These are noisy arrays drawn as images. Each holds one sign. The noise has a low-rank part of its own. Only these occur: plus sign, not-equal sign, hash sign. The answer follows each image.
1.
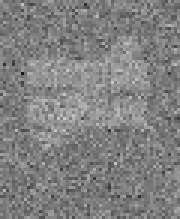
not-equal sign
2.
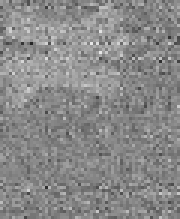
not-equal sign
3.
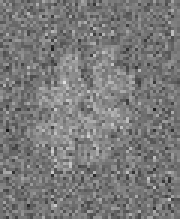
hash sign
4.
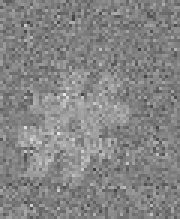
hash sign
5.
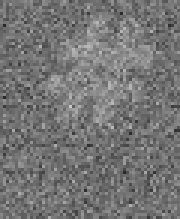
hash sign
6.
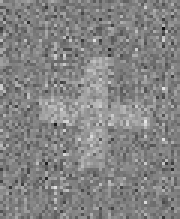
plus sign
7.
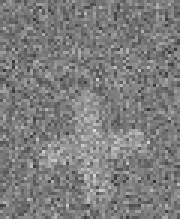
plus sign
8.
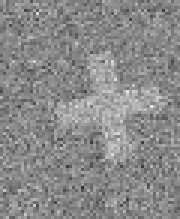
plus sign
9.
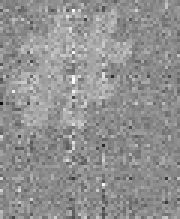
hash sign
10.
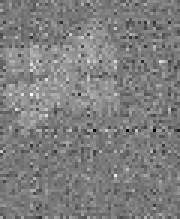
not-equal sign
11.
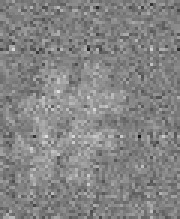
hash sign
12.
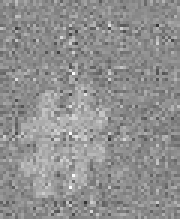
hash sign
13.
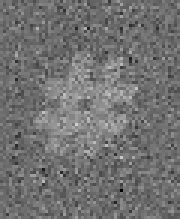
hash sign
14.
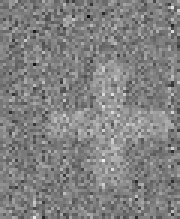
plus sign
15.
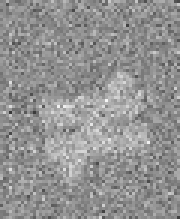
not-equal sign
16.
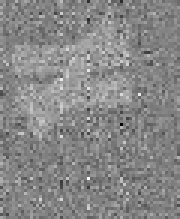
not-equal sign
